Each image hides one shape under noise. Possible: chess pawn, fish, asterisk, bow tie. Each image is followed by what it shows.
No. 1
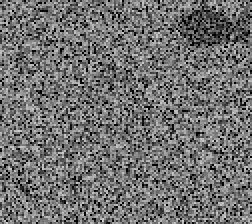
fish
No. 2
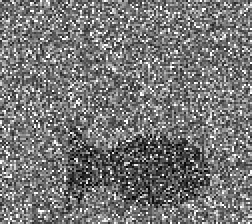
fish
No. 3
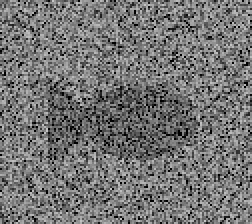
fish
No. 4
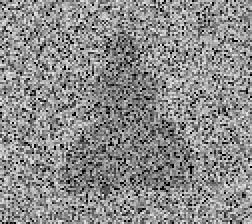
chess pawn
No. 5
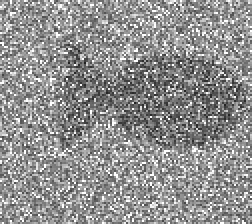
fish
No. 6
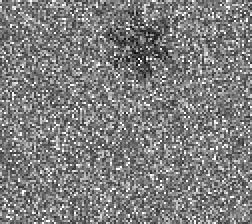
asterisk
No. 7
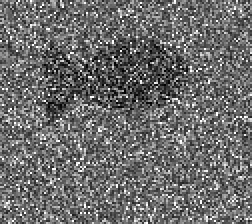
fish
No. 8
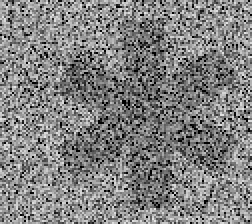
asterisk
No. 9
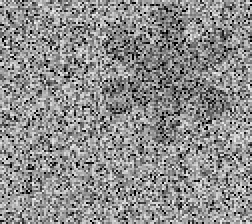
asterisk
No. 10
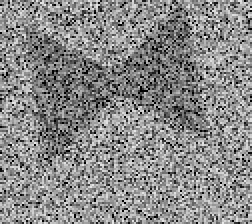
bow tie
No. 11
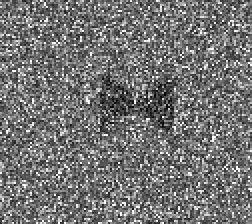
bow tie
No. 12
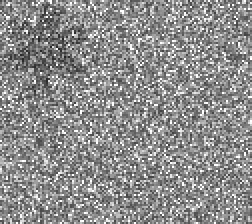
asterisk
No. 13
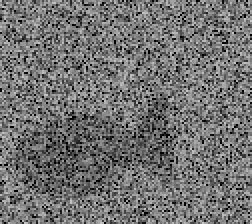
fish
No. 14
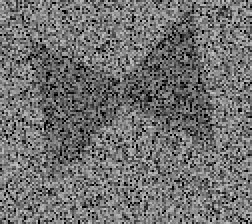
bow tie
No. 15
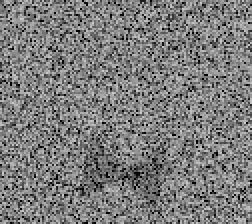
bow tie
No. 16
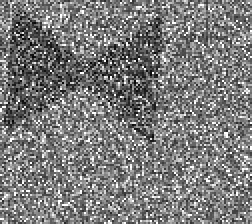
bow tie
